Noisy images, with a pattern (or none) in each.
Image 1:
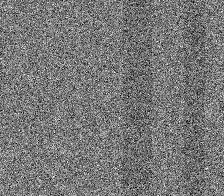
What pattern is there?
bands of columns
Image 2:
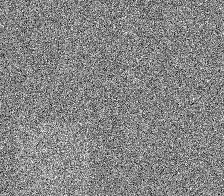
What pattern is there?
one block
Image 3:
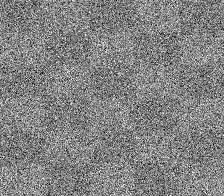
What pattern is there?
a checkerboard
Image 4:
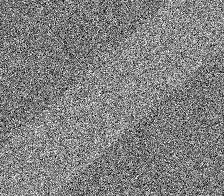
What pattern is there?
a diagonal band
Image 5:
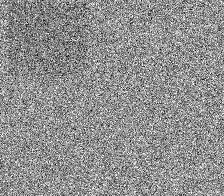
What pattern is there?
one block
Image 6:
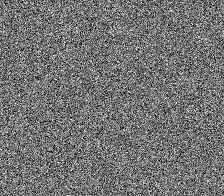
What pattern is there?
only noise
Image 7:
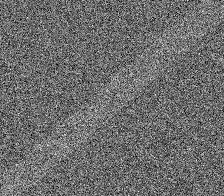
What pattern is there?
a diagonal band
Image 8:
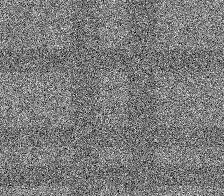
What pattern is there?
bands of rows crossing bands of columns
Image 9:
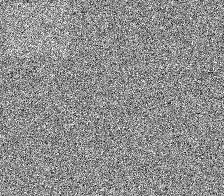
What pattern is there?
one block
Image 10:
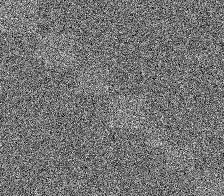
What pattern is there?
blocks along the diagonal
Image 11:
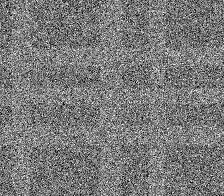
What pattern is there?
bands of rows crossing bands of columns
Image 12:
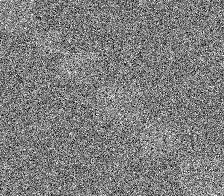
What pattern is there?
blocks along the diagonal
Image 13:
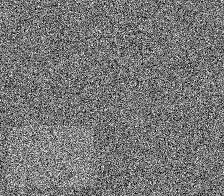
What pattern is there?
one block
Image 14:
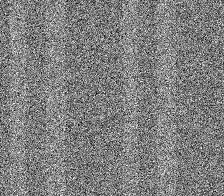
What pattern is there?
bands of columns
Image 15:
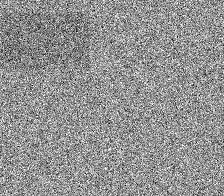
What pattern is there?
one block
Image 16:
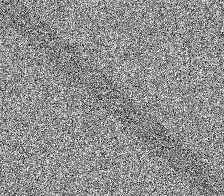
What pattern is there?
a diagonal band
